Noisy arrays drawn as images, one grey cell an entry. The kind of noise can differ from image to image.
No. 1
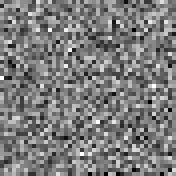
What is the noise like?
independent entries
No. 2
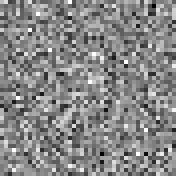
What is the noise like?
low rank plus noise
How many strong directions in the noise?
five to eight
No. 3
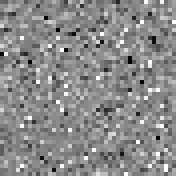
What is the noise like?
heavy tails
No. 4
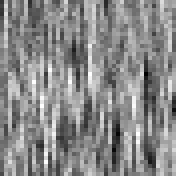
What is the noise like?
streaked along the columns
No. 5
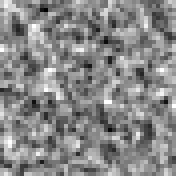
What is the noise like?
blotchy
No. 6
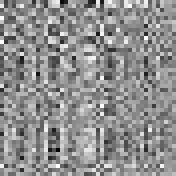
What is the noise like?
low rank plus noise
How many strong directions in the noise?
one
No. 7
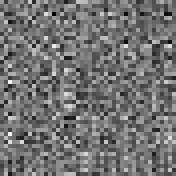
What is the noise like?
low rank plus noise
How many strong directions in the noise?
three or four
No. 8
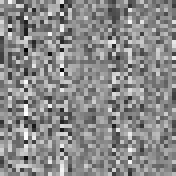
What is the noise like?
columns of uneven size
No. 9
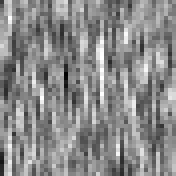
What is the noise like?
streaked along the columns
